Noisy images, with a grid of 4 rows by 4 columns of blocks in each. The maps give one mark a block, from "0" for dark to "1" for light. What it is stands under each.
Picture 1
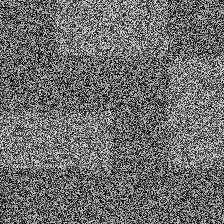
0 1 1 0
0 0 0 1
1 1 0 1
0 0 0 0
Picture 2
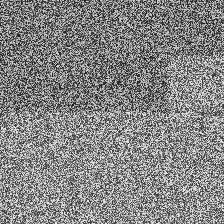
0 0 0 0
0 0 0 1
1 1 1 1
1 1 1 1
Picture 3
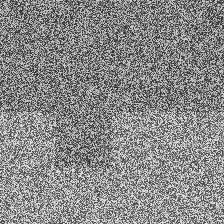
0 0 0 0
0 0 0 0
1 0 1 1
1 1 1 1
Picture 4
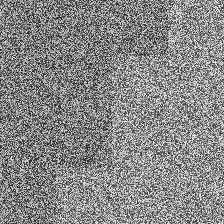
0 0 0 1
0 0 1 1
0 0 1 1
0 1 1 1
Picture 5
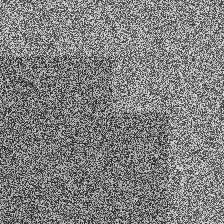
1 1 1 1
0 0 1 1
0 0 0 1
0 0 0 1
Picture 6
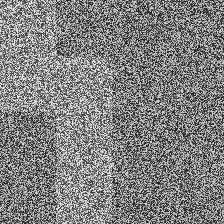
1 0 0 0
1 1 0 0
0 1 0 0
0 1 0 0
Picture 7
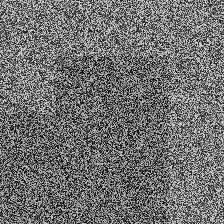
1 1 1 1
1 0 0 1
0 0 0 1
0 0 0 1
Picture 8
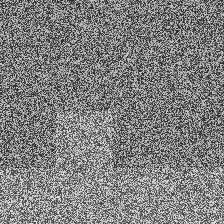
0 0 0 0
0 0 0 0
0 1 0 0
1 1 1 1
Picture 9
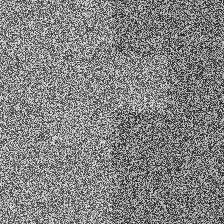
1 1 0 0
1 1 1 0
1 1 0 0
1 1 0 0
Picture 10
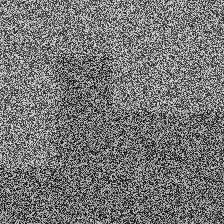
1 1 1 1
1 0 1 1
1 0 0 0
0 0 0 0
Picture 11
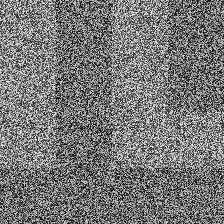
1 0 1 0
1 0 1 0
1 0 1 1
0 0 0 0
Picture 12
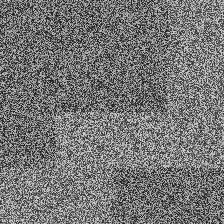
0 0 0 1
0 0 0 1
0 1 1 1
1 1 0 0
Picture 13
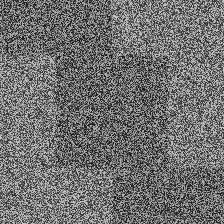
0 0 1 1
1 0 0 1
1 0 0 1
1 1 0 0
